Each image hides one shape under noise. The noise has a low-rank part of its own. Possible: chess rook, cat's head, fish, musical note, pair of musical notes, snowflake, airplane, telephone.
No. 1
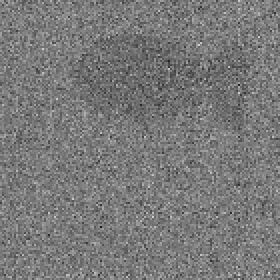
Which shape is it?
fish
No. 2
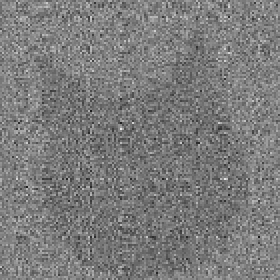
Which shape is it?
cat's head
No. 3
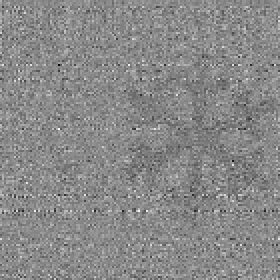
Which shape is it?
snowflake
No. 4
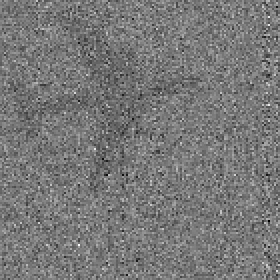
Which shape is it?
airplane
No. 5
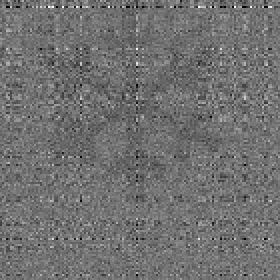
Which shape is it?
snowflake
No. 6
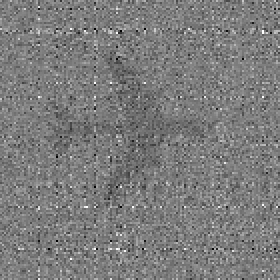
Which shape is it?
airplane
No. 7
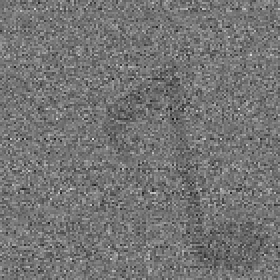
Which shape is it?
musical note
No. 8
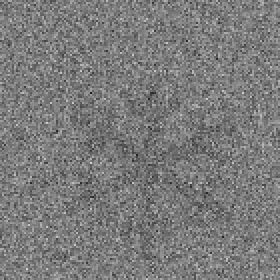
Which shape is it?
snowflake
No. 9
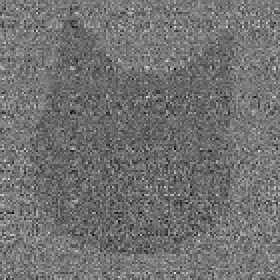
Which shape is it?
cat's head
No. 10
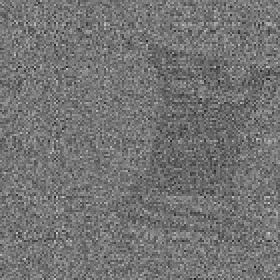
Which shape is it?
chess rook
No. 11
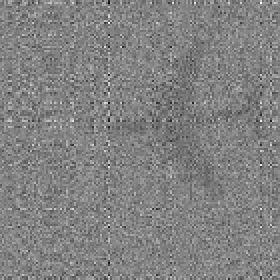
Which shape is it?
airplane
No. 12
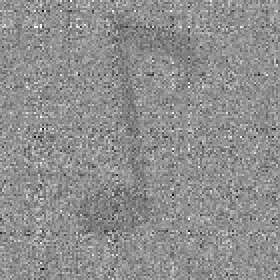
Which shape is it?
musical note
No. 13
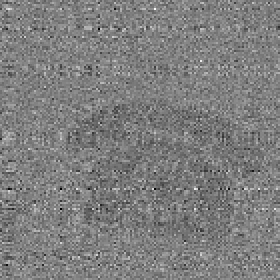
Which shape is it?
telephone
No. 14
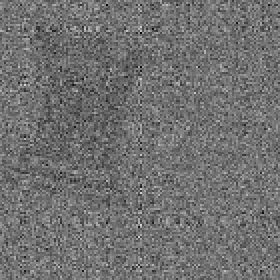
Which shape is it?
chess rook
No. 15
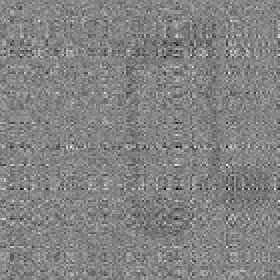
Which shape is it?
pair of musical notes
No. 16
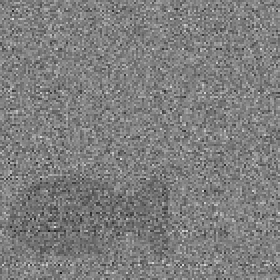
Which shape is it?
fish
